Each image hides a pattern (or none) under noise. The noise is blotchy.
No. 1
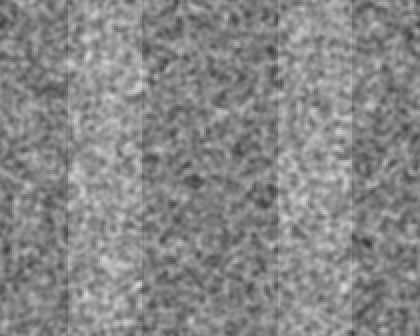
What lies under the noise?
vertical stripes
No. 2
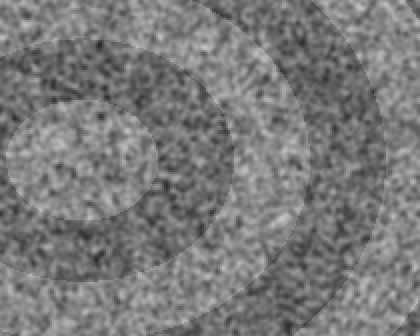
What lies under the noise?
rings round one point
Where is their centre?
middle left
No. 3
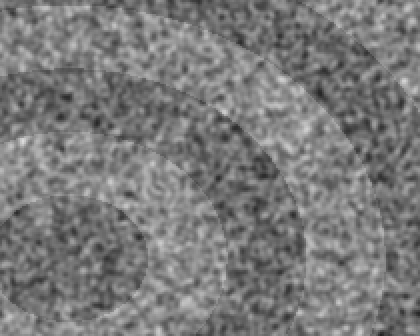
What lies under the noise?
rings round one point
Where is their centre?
bottom left
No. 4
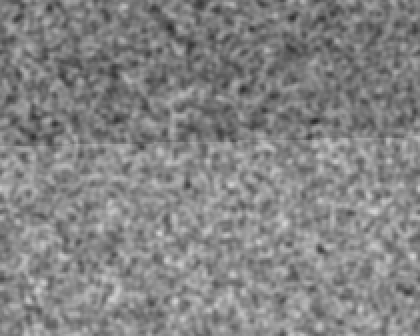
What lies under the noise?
a sharp edge
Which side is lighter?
bottom
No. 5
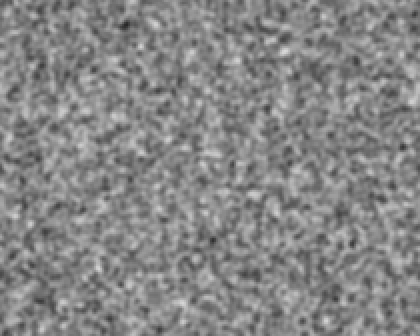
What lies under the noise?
only noise
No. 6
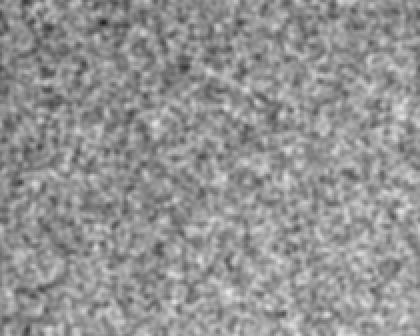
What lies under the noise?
a smooth slope
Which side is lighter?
bottom right
